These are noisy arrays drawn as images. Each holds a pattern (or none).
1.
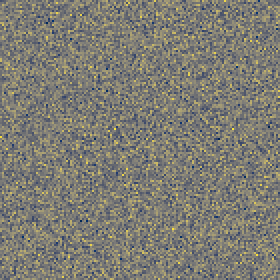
only noise
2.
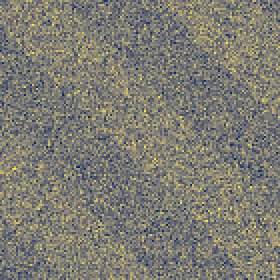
diagonal stripes
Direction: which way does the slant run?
top left to bottom right
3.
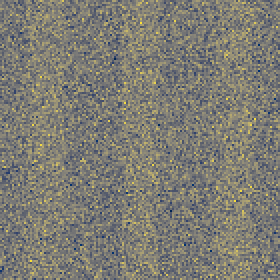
vertical stripes
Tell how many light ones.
3
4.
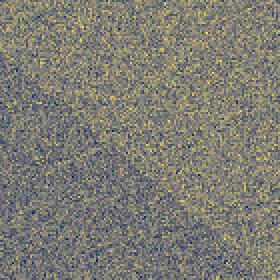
a sharp edge
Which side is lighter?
top right
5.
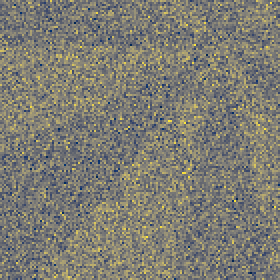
spokes from one point
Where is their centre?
top right
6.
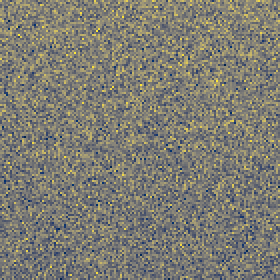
a smooth slope
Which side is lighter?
top
